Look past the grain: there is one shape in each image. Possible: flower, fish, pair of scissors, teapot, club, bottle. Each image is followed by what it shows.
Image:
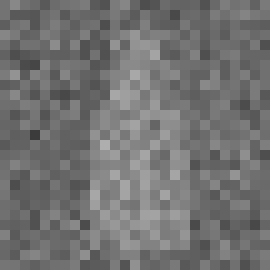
bottle
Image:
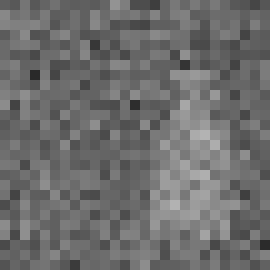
bottle
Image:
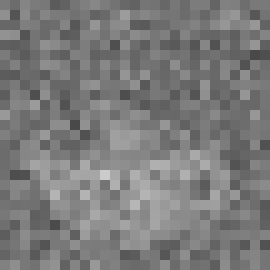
teapot
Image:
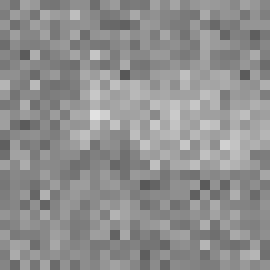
fish
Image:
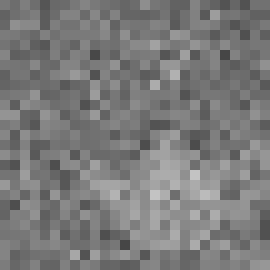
teapot
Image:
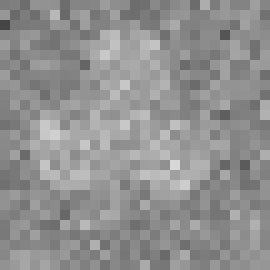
club
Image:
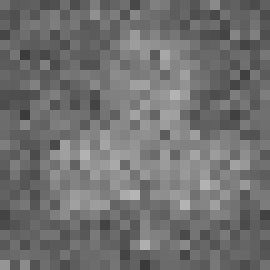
club
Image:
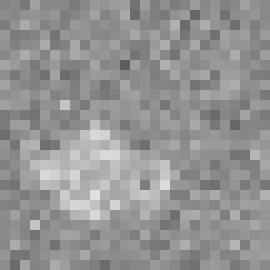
teapot
